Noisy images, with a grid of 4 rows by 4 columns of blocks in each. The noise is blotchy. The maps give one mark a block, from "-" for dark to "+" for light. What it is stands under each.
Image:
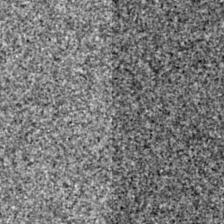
+ + - -
+ + - -
+ + - -
+ + - -
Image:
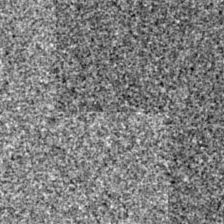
+ - - -
+ - - -
+ + + -
+ + + -
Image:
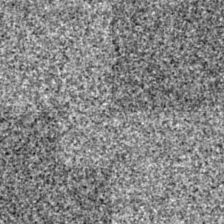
+ + - -
+ + - -
- + + +
- - + +
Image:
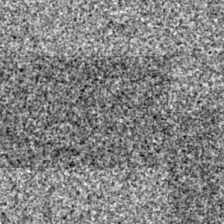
+ + + +
- - - +
- - - -
+ + + -
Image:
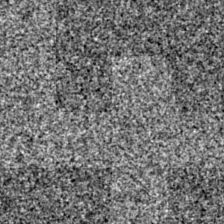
+ - - -
+ - + -
+ + + +
- - + -
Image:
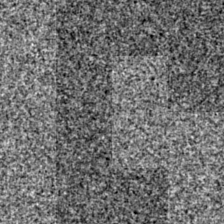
+ - - -
+ - + -
+ - + +
+ - - +
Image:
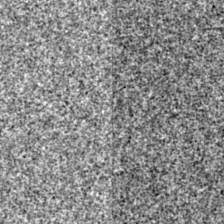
+ + - -
+ + - -
+ + - -
+ + - -
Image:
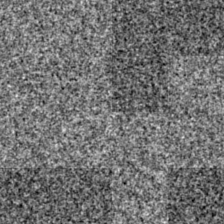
+ + - -
+ + - +
+ + + +
- - + -
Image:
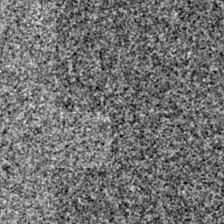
+ - - -
+ - - -
+ + - -
+ - - -
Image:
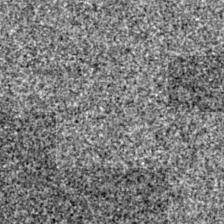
+ + + +
+ + + -
- + + +
- - - +
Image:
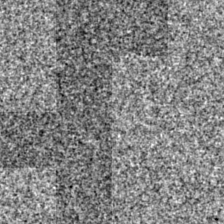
+ - - +
+ - + +
- - + +
+ - + +
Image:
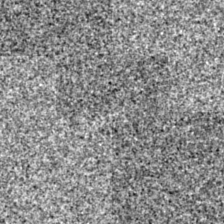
- - + +
+ - - +
+ + - -
+ + - -
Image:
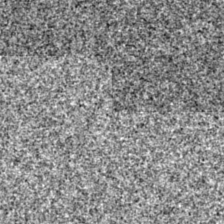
- - - -
+ + - -
+ + + +
+ + + +
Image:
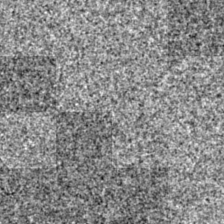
+ + + -
- + + +
+ - + +
- - - +
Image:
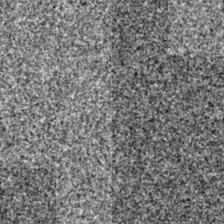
+ + - +
+ + - -
+ + - -
- + - -
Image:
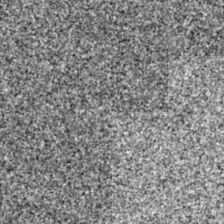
- - - -
- - - +
- - + +
- - + +
